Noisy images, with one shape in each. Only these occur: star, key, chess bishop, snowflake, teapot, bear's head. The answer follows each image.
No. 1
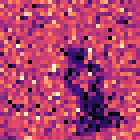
chess bishop
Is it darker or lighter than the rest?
darker
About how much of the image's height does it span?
two thirds
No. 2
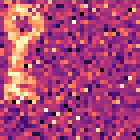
key
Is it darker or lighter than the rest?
lighter
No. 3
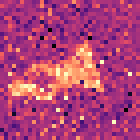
chess bishop
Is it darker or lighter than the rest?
lighter
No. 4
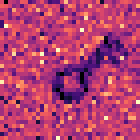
key
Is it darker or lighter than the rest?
darker
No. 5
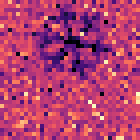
snowflake
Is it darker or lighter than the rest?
darker
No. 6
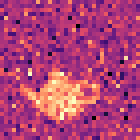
teapot
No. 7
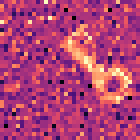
key
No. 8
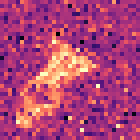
chess bishop
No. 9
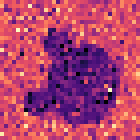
bear's head
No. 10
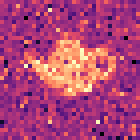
teapot
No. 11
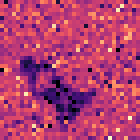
chess bishop
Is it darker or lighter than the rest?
darker
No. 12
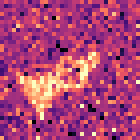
chess bishop
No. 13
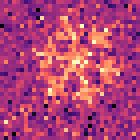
snowflake
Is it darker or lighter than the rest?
lighter
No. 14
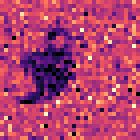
teapot
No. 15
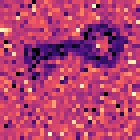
key
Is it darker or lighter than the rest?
darker
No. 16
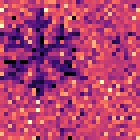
snowflake
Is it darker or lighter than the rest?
darker
